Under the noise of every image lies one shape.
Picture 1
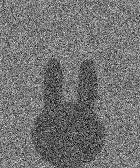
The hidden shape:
rabbit's head
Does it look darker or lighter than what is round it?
darker
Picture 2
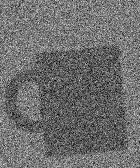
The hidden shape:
cup
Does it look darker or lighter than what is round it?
darker
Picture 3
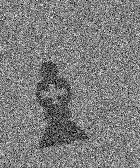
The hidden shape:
chess bishop
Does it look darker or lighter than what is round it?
darker
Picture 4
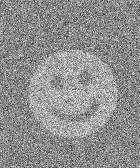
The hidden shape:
smiling face
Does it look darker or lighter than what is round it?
lighter
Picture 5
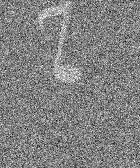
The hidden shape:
musical note
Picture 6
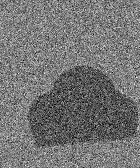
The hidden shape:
cloud
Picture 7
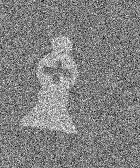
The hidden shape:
chess bishop
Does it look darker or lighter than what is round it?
lighter
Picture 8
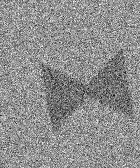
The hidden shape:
bow tie
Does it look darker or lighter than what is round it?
darker
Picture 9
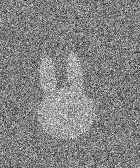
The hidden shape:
rabbit's head
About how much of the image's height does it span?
half
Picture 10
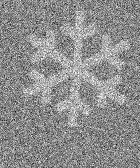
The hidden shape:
snowflake
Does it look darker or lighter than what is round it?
lighter
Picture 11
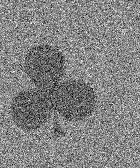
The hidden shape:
club
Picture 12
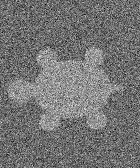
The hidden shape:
turtle
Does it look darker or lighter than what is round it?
lighter
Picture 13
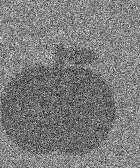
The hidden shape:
apple
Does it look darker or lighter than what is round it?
darker
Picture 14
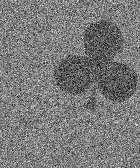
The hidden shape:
club
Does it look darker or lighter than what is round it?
darker
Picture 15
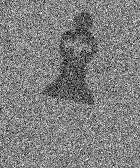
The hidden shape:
chess bishop
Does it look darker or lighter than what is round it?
darker
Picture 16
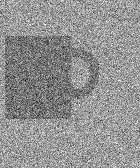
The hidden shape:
cup
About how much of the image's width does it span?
two thirds
